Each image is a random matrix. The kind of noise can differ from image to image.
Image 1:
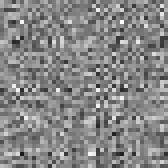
low rank plus noise
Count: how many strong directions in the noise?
three or four
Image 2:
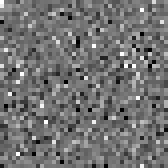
heavy tails
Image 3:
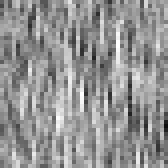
streaked along the columns
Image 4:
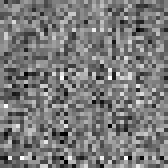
low rank plus noise
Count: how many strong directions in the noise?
three or four
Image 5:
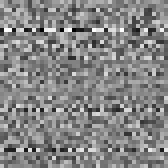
rows of uneven size
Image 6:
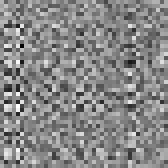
low rank plus noise
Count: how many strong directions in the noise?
one
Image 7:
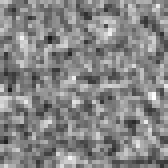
blotchy
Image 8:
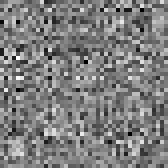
low rank plus noise
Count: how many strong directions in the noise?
three or four
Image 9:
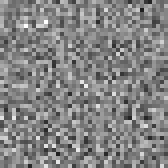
low rank plus noise
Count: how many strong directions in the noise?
five to eight
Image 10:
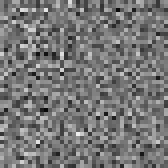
low rank plus noise
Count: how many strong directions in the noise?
three or four
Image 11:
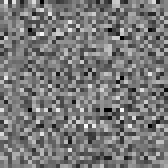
low rank plus noise
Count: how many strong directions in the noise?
five to eight
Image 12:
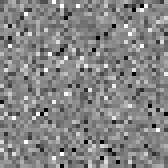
heavy tails
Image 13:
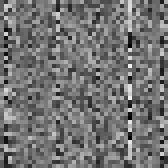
columns of uneven size
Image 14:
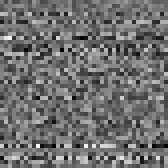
rows of uneven size
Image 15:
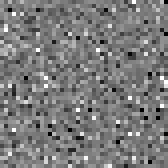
heavy tails
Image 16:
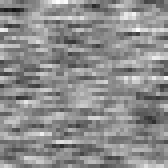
streaked along the rows
